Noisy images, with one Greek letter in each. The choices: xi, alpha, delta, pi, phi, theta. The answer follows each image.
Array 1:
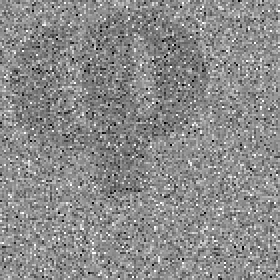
phi
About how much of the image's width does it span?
two thirds
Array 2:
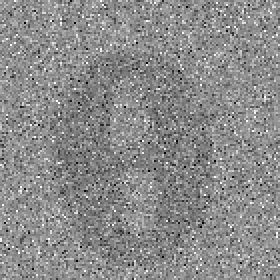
theta
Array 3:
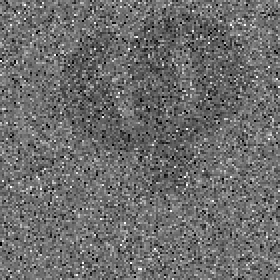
phi
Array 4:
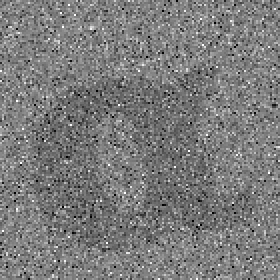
alpha
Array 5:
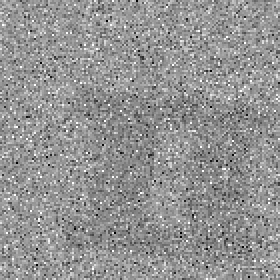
pi
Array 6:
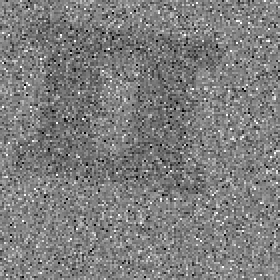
pi
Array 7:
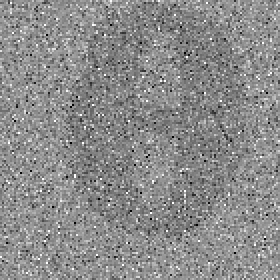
theta
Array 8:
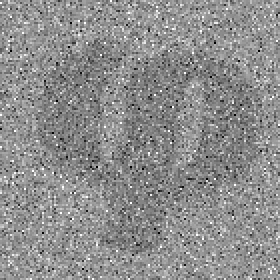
phi
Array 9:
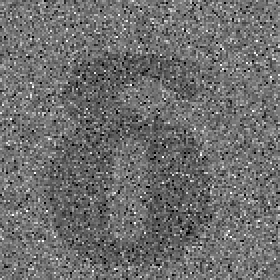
delta
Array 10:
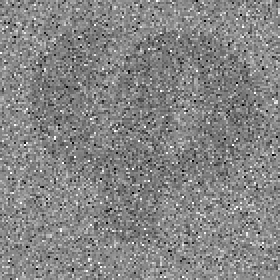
phi
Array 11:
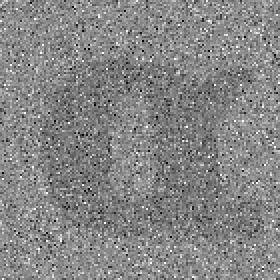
alpha
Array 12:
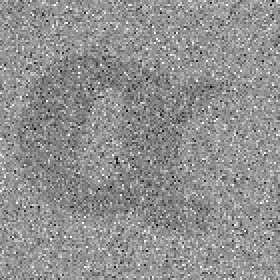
alpha
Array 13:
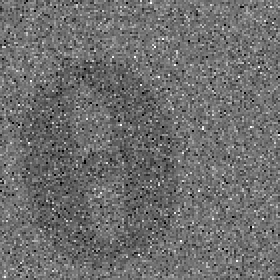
theta
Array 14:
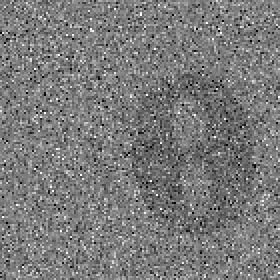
theta
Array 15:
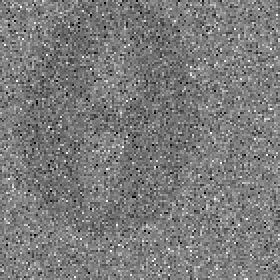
theta
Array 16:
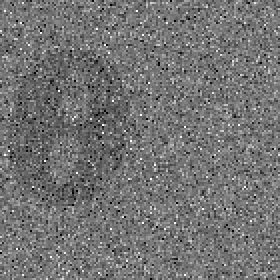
theta
